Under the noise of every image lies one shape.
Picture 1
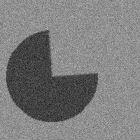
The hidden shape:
disc with a wedge cut out
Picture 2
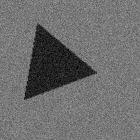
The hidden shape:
triangle
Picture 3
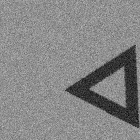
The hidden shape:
triangle frame
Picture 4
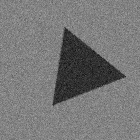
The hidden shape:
triangle
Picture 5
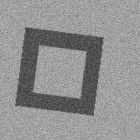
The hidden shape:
square frame
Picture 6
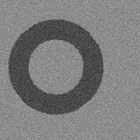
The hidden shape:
ring
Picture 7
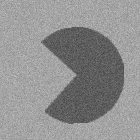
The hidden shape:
disc with a wedge cut out
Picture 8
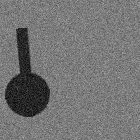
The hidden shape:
lollipop
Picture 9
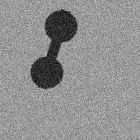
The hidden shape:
dumbbell
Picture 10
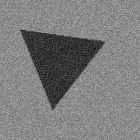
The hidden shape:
triangle
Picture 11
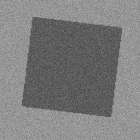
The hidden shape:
square
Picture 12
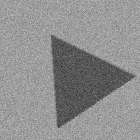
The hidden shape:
triangle
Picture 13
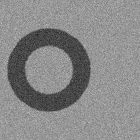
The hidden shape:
ring
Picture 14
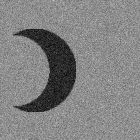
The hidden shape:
crescent
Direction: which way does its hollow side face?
left
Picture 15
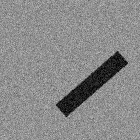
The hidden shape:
bar
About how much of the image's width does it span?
half
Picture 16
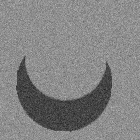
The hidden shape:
crescent
